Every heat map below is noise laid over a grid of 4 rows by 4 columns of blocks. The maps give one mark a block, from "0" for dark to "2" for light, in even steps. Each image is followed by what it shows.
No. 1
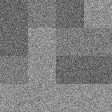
0102
0211
1200
2222
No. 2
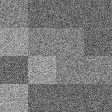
1000
2110
0211
2000
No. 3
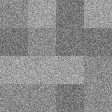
1202
0100
2221
1101
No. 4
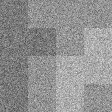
0111
0012
0122
0121
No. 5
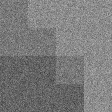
1222
1122
0012
0002
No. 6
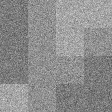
0122
0121
0110
2100
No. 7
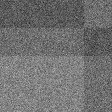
0001
1110
2221
2221
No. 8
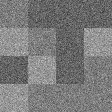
1000
2102
0201
2111
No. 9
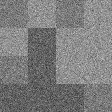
1212
2022
1022
0001
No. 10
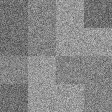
0120
0122
1211
0221
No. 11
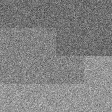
0000
1100
1112
2222
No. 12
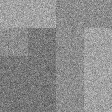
2211
1012
0012
0012
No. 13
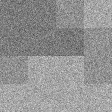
0012
0001
1221
2222
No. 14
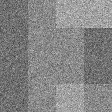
0122
0110
0110
0121
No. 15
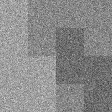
2111
2101
2200
2210
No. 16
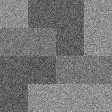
2002
1102
0011
0222
